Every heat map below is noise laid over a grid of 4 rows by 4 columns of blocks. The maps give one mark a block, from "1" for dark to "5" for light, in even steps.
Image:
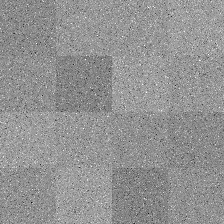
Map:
2 4 4 5
3 1 5 4
5 4 3 2
3 5 1 3
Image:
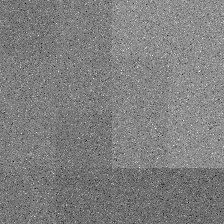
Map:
2 3 5 5
3 3 4 5
3 2 4 5
2 1 1 1
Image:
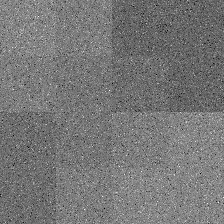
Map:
5 4 1 1
4 3 2 1
2 3 4 5
2 4 5 5
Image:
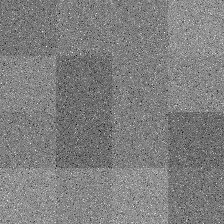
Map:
2 3 3 5
4 1 3 4
3 1 3 1
5 4 5 2
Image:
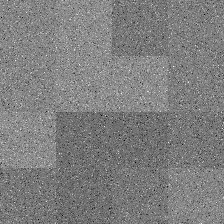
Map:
4 5 2 3
4 5 5 3
5 1 1 2
2 1 2 4
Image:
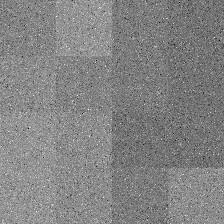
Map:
3 5 2 1
4 3 2 1
5 4 1 1
5 4 2 4
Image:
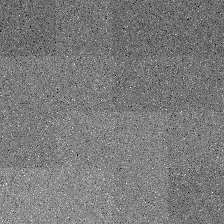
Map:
1 2 1 1
3 3 2 2
3 4 4 3
5 5 4 2
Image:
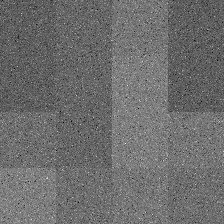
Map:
1 2 4 1
1 2 5 1
3 2 5 4
5 3 4 3
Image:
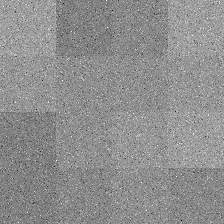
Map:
5 1 2 5
4 3 3 4
1 3 4 5
1 2 3 2
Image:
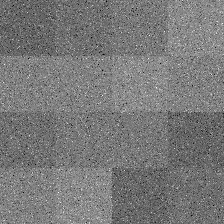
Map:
1 2 3 5
4 4 5 4
2 3 3 1
4 5 1 2
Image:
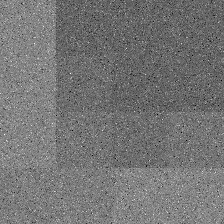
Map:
5 1 1 1
5 2 1 1
5 3 2 3
4 4 5 5
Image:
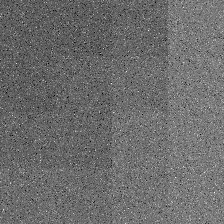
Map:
1 1 2 5
1 2 3 5
2 2 4 5
3 3 4 5
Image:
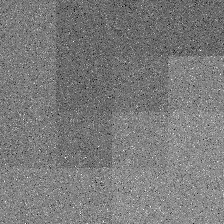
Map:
3 1 1 1
3 1 2 4
3 2 4 5
4 4 5 5
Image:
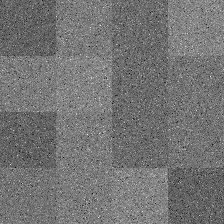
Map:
1 4 2 5
4 5 2 3
1 4 2 3
3 4 5 1
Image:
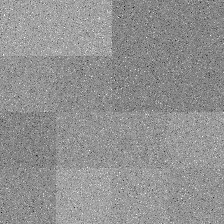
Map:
5 5 1 1
3 2 1 1
1 3 3 4
2 5 4 3
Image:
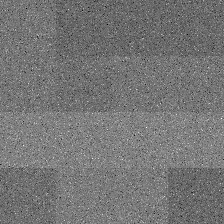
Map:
3 1 1 1
3 2 3 3
5 5 5 5
2 4 4 1
